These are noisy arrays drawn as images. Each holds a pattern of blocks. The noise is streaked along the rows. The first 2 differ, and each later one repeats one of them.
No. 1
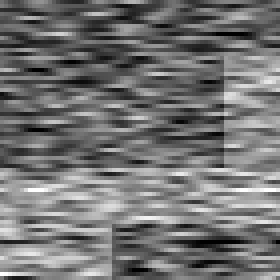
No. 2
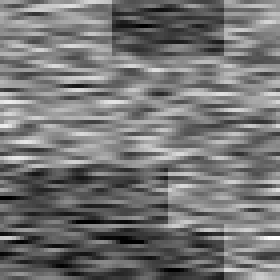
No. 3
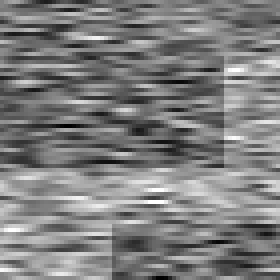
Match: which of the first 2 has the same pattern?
1
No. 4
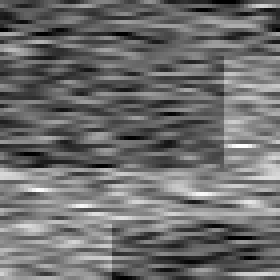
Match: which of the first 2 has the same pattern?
1
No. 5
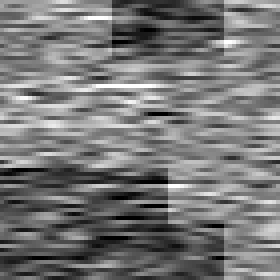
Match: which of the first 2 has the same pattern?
2
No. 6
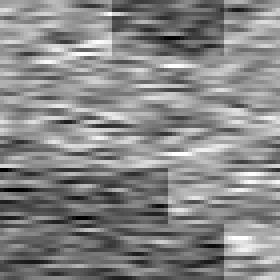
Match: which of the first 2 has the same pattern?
2
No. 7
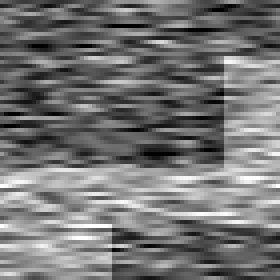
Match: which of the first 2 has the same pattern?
1
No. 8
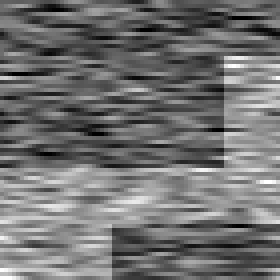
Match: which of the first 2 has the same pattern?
1
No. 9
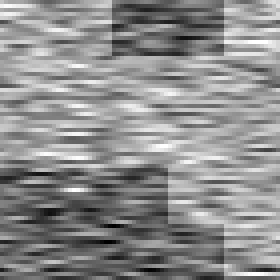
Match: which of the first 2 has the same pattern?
2
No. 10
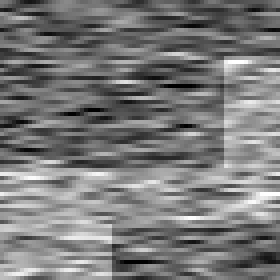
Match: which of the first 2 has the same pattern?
1
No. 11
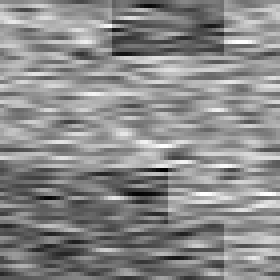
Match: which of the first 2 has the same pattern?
2
